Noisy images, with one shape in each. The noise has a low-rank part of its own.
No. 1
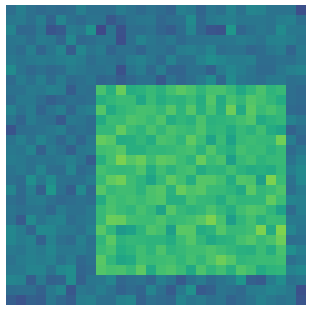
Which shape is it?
square
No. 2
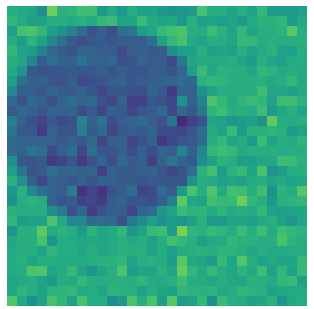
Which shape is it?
disc
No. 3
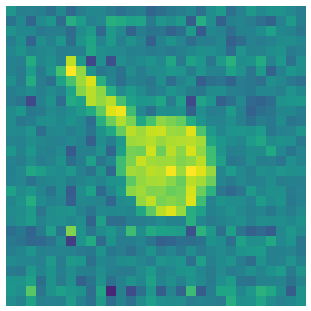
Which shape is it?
lollipop
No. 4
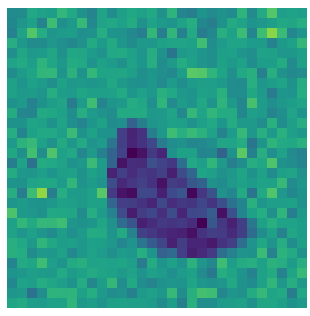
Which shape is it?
half disc
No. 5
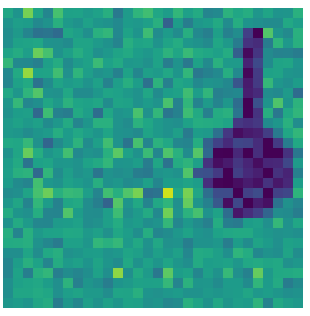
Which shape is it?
lollipop
